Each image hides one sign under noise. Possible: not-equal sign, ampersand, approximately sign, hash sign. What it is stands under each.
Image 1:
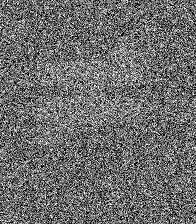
not-equal sign
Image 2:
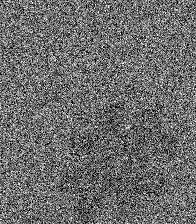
hash sign
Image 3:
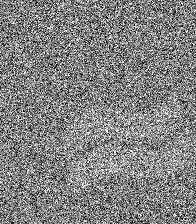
approximately sign
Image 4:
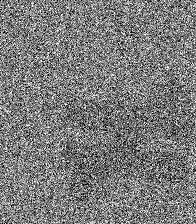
not-equal sign
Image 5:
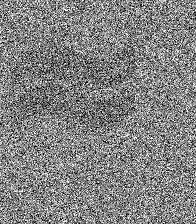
approximately sign
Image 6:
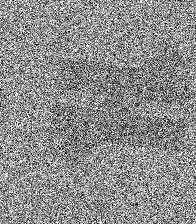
not-equal sign
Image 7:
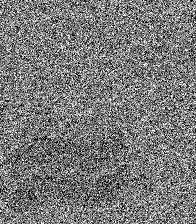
approximately sign
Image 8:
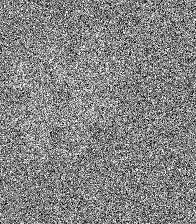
hash sign
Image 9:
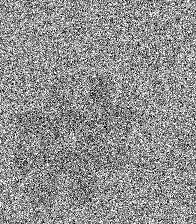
hash sign
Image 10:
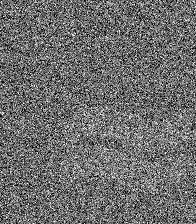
approximately sign
